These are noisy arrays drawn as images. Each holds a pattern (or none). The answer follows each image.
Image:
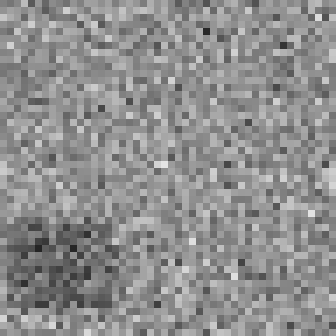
one block
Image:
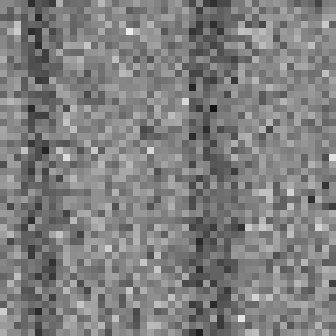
bands of columns
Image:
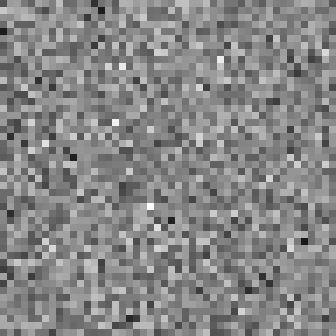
only noise
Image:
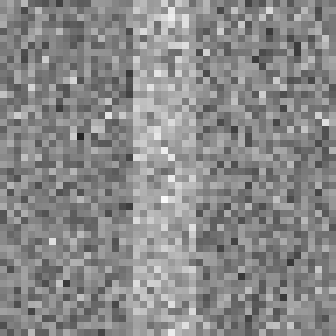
one band of columns
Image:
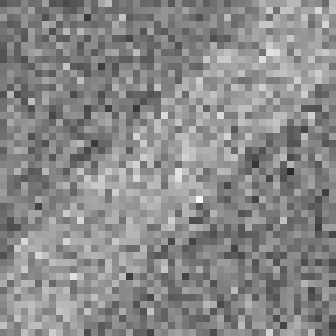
a diagonal band
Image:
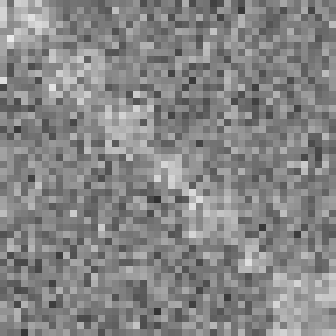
blocks along the diagonal
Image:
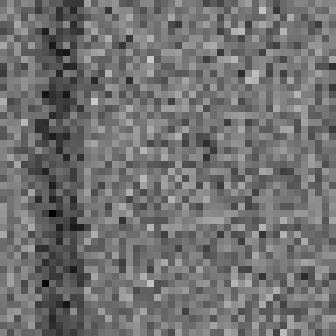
one band of columns
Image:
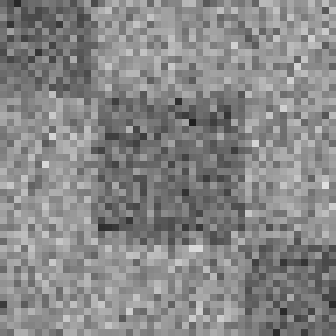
blocks along the diagonal
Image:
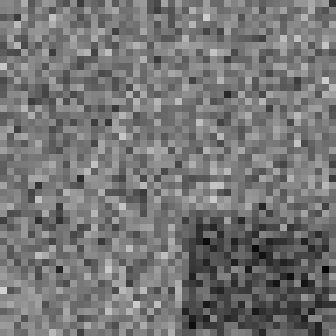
one block
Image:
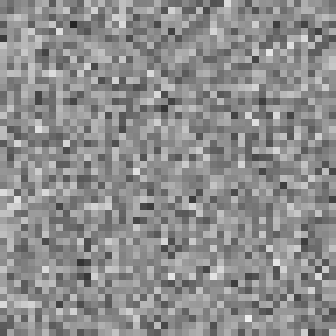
only noise
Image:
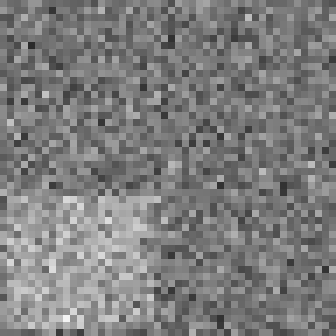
one block
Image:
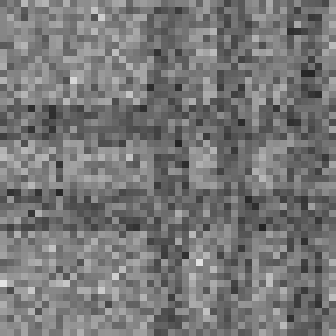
bands of rows crossing bands of columns
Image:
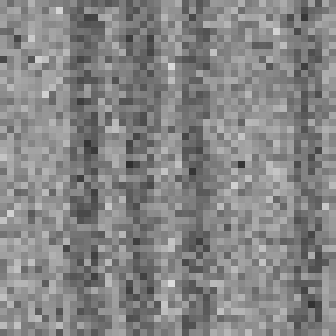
bands of columns
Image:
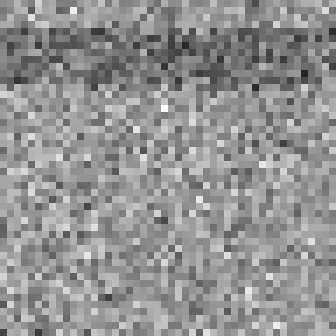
one band of rows
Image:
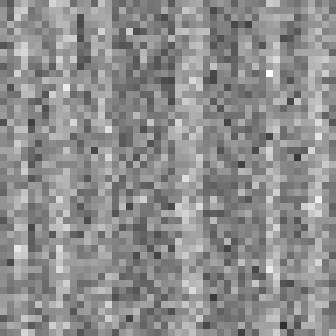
bands of columns
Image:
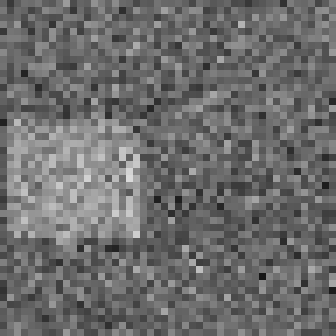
one block
